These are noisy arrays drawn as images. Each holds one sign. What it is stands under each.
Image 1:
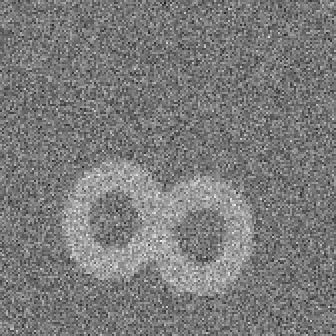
infinity sign
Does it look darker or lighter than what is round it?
lighter
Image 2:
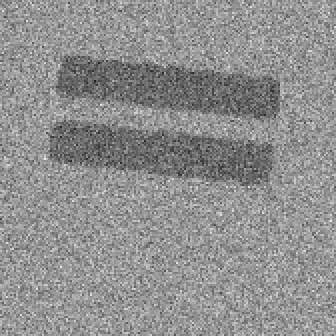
equals sign
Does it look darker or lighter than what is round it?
darker
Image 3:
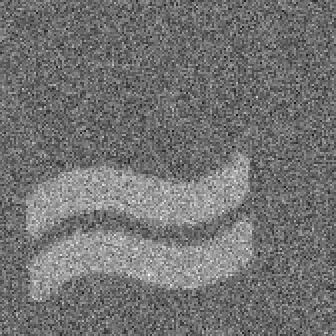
approximately sign
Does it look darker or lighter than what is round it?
lighter
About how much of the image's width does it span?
two thirds
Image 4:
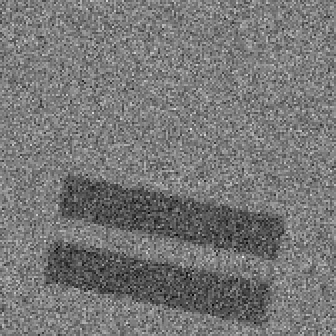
equals sign
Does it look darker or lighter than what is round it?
darker
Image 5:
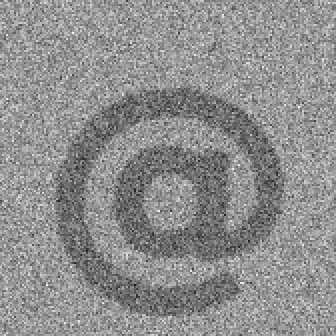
at sign
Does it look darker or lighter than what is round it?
darker
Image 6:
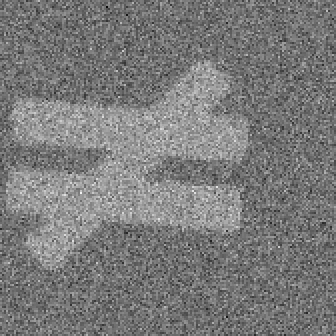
not-equal sign
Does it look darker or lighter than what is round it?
lighter
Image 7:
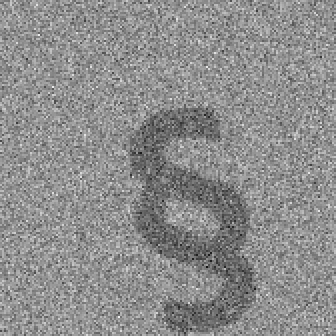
section sign
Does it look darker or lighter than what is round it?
darker
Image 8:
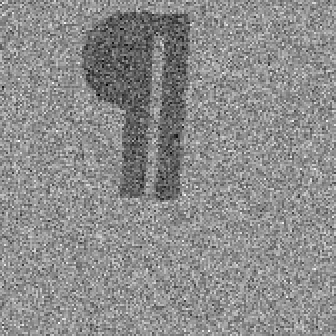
pilcrow
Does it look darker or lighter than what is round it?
darker
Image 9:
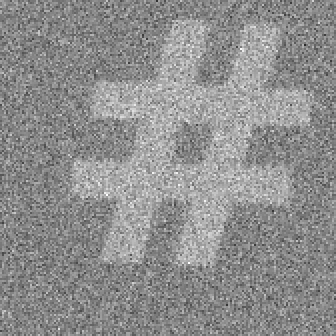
hash sign
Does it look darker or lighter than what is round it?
lighter
